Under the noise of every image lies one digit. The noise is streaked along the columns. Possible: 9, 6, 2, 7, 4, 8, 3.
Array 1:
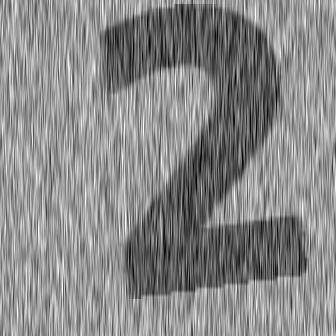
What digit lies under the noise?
2
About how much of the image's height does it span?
nearly all
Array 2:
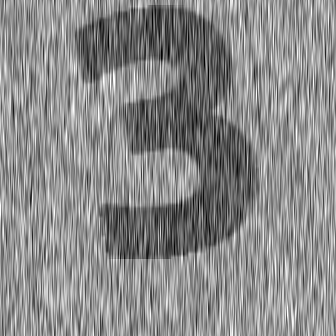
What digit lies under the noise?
3
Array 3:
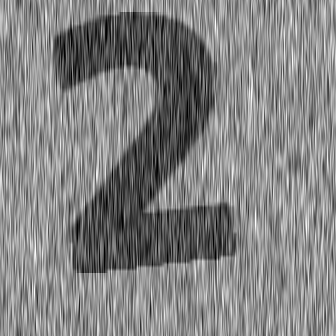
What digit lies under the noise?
2
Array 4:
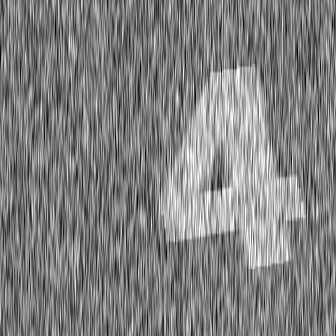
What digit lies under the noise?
4
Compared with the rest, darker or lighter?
lighter
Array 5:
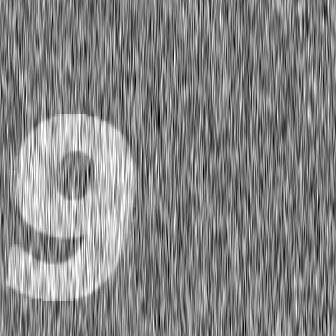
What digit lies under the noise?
9
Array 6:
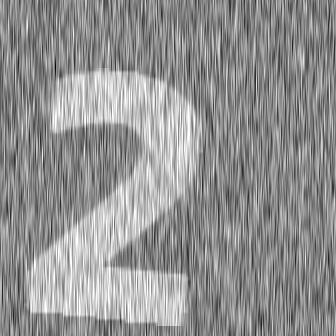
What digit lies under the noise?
2
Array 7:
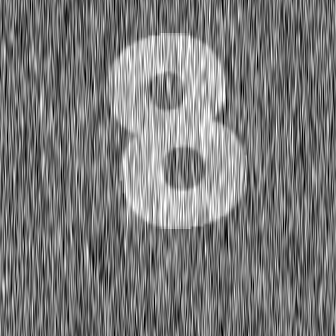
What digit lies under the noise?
8
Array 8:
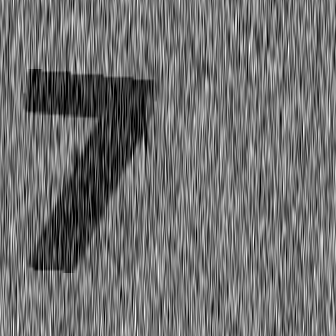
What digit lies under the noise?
7
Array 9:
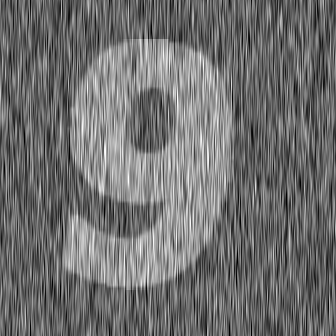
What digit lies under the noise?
9
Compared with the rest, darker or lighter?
lighter
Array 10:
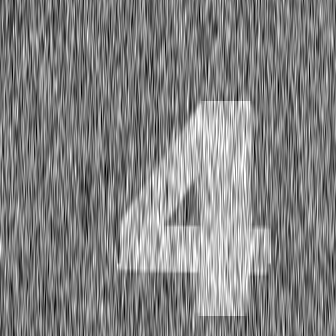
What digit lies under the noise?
4
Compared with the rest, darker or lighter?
lighter
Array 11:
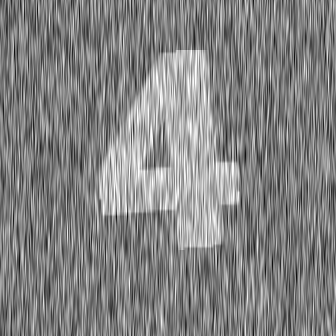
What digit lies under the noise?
4
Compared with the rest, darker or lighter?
lighter
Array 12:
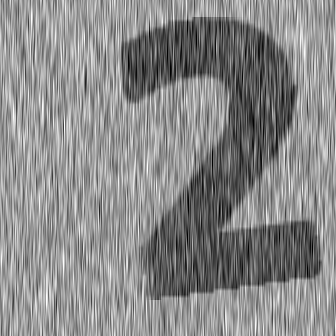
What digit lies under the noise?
2
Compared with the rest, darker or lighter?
darker
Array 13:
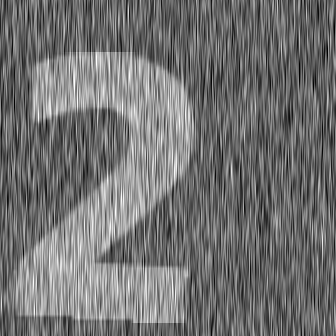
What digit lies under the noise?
2
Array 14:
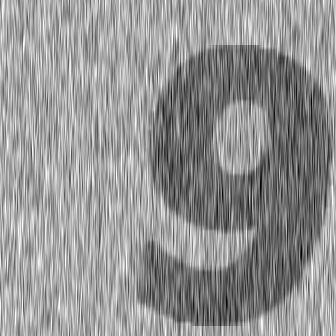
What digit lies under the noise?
9
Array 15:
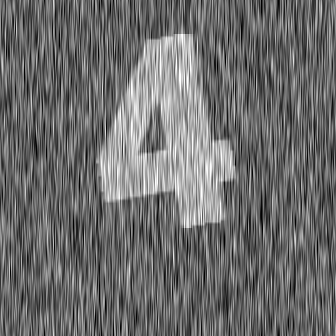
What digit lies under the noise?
4
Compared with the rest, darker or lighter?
lighter
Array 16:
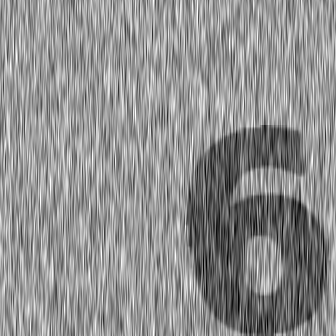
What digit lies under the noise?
6
